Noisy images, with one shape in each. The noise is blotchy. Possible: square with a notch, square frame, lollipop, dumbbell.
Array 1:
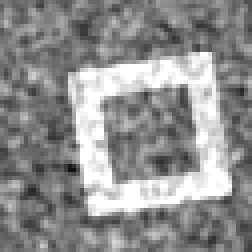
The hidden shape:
square frame
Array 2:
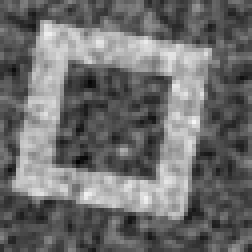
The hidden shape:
square frame
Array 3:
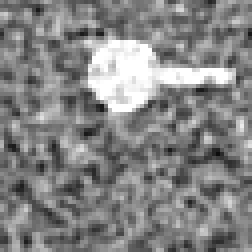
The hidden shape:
lollipop
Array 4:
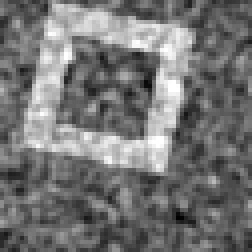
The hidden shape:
square frame
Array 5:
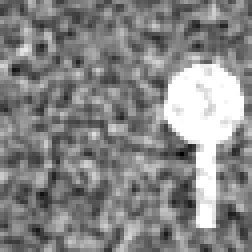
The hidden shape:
lollipop
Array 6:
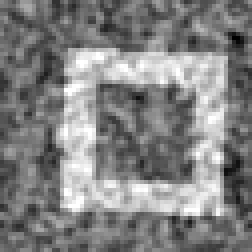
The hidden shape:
square frame
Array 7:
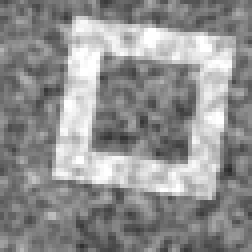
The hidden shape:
square frame
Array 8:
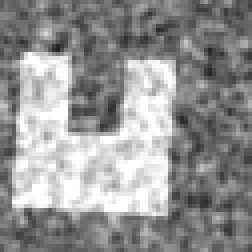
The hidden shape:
square with a notch
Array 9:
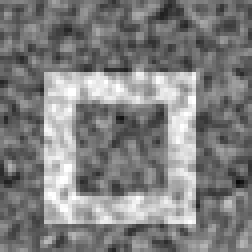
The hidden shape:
square frame
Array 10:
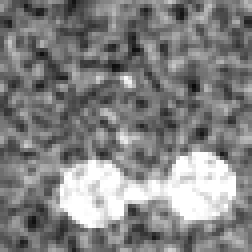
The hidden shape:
dumbbell
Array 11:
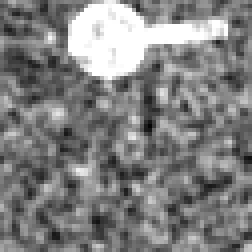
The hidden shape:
lollipop
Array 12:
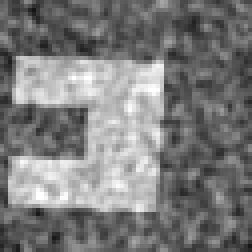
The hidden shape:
square with a notch
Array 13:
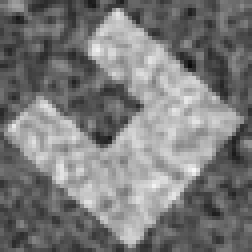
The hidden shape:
square with a notch
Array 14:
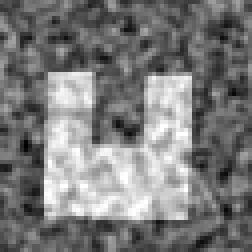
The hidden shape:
square with a notch
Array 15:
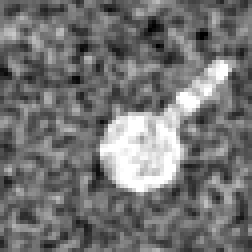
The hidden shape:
lollipop
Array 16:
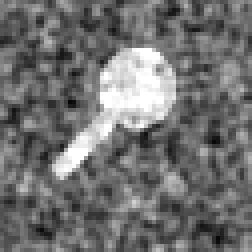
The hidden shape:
lollipop
